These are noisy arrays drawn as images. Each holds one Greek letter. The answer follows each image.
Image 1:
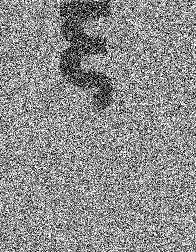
xi
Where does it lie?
top middle
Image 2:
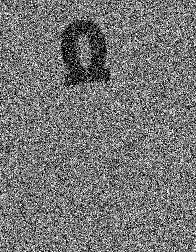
omega
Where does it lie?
top middle
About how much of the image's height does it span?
a quarter
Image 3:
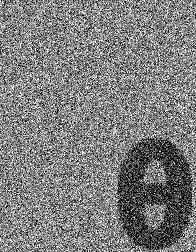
theta
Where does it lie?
bottom right
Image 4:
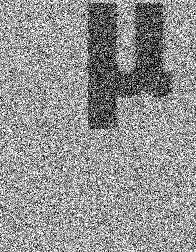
mu
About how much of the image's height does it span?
half
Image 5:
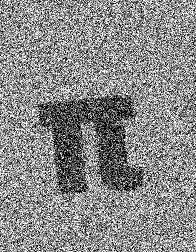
pi
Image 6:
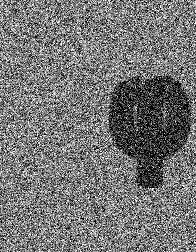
phi
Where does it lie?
middle right
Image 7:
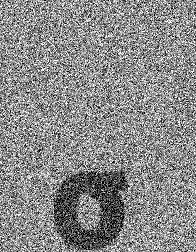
sigma
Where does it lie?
bottom middle
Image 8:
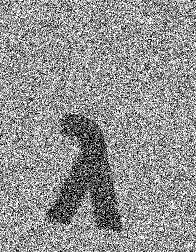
lambda
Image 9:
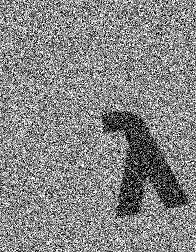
lambda
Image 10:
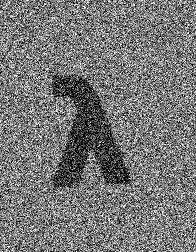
lambda
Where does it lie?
centre
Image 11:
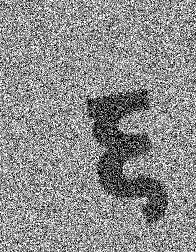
xi
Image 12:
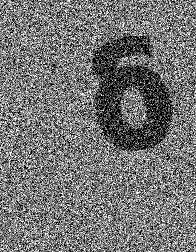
delta
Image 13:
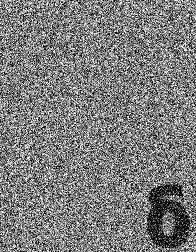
delta
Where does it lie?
bottom right
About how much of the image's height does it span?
a quarter
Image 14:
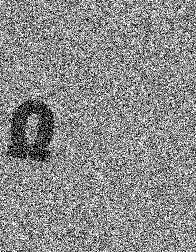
omega
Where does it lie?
middle left
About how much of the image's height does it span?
a quarter
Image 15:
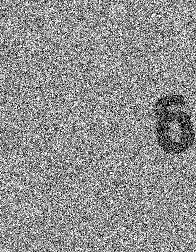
delta
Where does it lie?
middle right
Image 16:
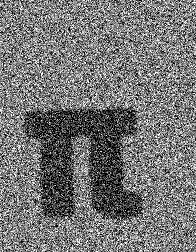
pi
